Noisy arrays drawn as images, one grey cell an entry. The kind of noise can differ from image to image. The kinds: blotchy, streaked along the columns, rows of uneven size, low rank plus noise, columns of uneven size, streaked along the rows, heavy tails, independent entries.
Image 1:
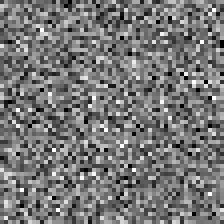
independent entries
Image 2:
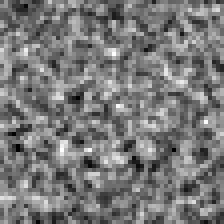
blotchy
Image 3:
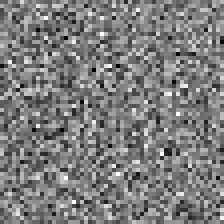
low rank plus noise
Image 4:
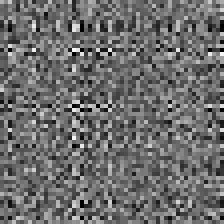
low rank plus noise
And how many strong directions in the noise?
one
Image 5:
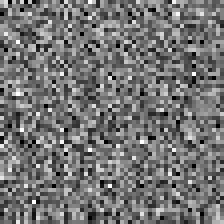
low rank plus noise
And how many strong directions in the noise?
five to eight
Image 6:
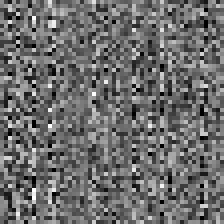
columns of uneven size
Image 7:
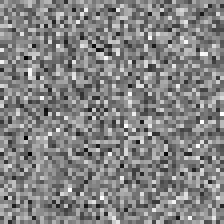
independent entries
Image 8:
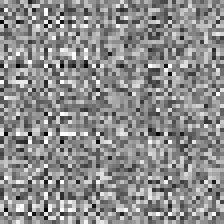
low rank plus noise
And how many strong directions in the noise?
one
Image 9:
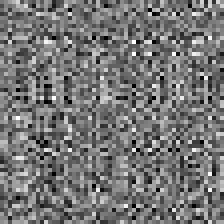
low rank plus noise
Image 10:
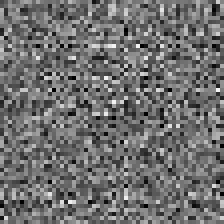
low rank plus noise
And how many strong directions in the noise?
three or four
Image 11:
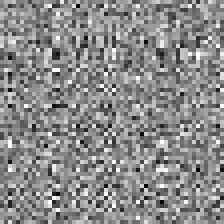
low rank plus noise
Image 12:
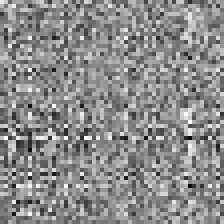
low rank plus noise
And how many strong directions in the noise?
two
